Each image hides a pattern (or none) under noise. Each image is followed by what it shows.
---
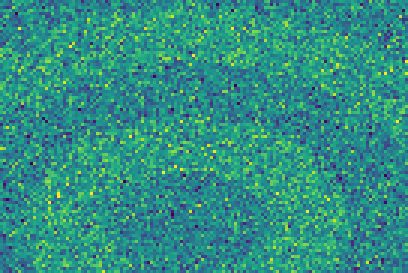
rings round one point
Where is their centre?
bottom middle
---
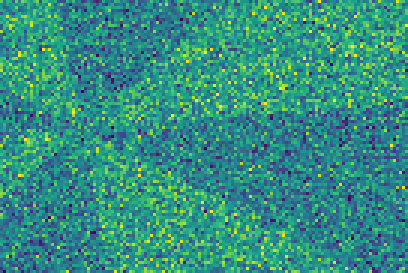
spokes from one point
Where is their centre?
middle left
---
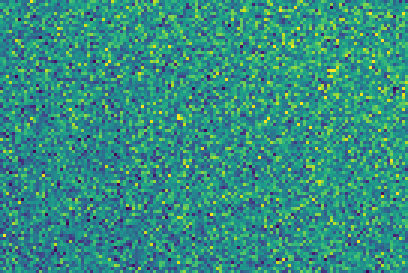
a smooth slope
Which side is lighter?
top right
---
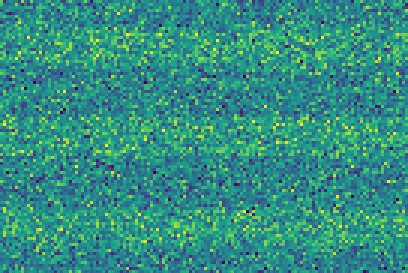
horizontal stripes
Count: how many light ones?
3
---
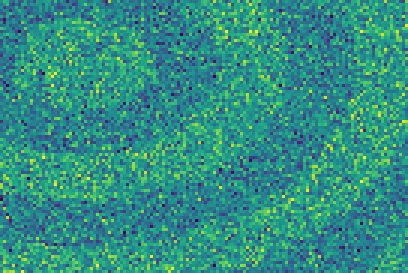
rings round one point
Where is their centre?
top left
